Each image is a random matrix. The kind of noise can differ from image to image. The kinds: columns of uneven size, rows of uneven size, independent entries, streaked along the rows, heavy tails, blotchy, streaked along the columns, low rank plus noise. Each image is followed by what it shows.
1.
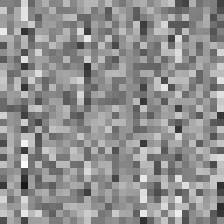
columns of uneven size
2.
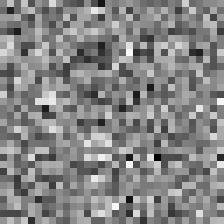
low rank plus noise
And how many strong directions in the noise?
one
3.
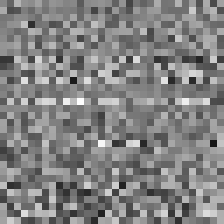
rows of uneven size
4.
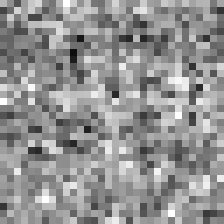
blotchy
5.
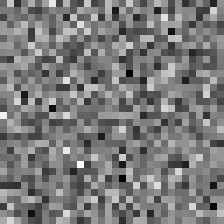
independent entries
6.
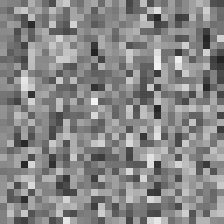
columns of uneven size
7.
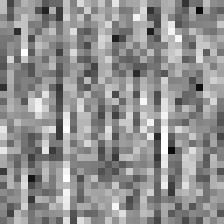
streaked along the columns
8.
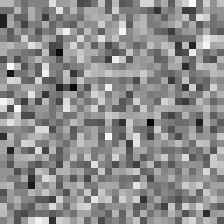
independent entries
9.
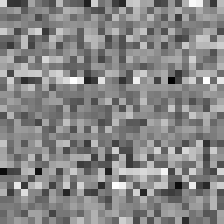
rows of uneven size
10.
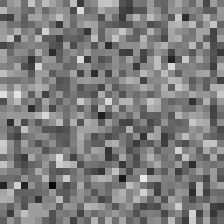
independent entries
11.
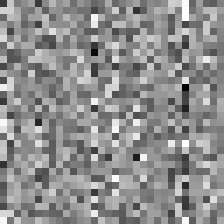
columns of uneven size
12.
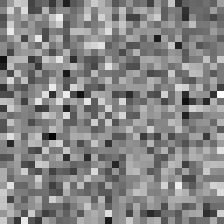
low rank plus noise
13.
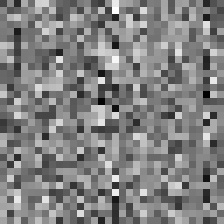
columns of uneven size
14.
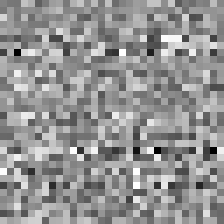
rows of uneven size
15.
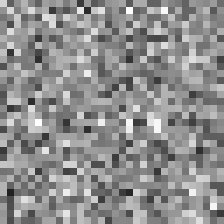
low rank plus noise
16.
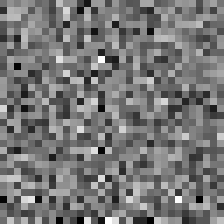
low rank plus noise
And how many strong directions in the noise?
three or four
